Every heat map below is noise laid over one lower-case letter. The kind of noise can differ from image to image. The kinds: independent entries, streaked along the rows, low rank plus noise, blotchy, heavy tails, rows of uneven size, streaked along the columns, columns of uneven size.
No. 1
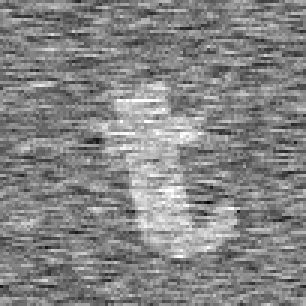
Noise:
streaked along the rows
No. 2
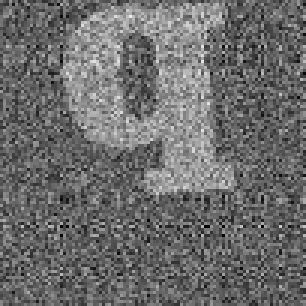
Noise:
low rank plus noise
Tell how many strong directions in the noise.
one
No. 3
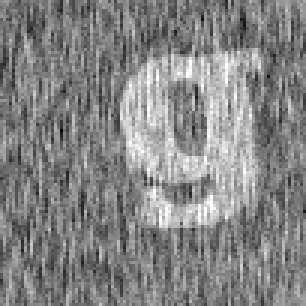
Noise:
streaked along the columns
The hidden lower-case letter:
g
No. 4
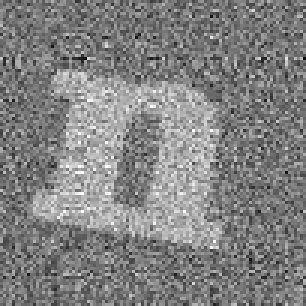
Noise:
low rank plus noise
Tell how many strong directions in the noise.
three or four
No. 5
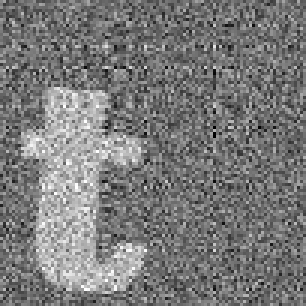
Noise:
low rank plus noise
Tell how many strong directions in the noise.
one
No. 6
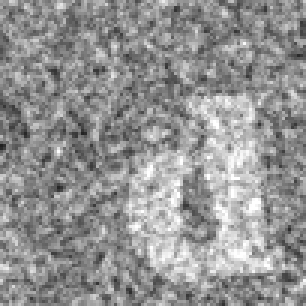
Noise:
blotchy
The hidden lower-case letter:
d
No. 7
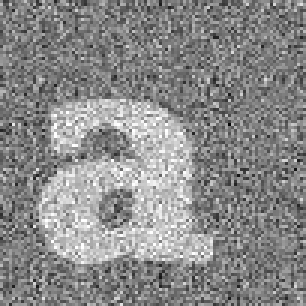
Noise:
low rank plus noise
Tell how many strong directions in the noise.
five to eight
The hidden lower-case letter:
a
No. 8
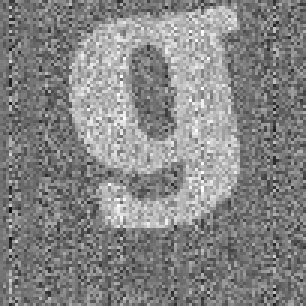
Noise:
columns of uneven size
